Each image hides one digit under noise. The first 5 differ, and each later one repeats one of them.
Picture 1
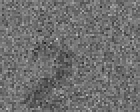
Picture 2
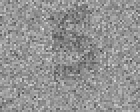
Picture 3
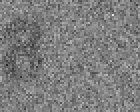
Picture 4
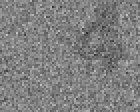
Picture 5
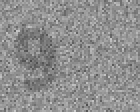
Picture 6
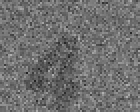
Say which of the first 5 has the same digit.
4
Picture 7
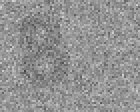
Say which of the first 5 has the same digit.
3
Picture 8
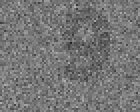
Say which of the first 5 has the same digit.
5
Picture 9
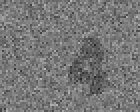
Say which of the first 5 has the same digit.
4
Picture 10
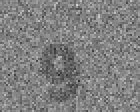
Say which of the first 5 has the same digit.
5
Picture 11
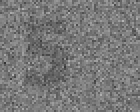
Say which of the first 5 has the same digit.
2
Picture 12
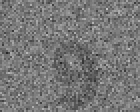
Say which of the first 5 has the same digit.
5
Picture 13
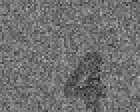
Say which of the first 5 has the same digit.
4
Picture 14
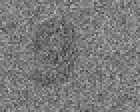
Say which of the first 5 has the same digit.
5
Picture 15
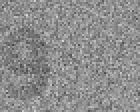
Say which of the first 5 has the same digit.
5
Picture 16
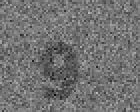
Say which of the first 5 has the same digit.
5
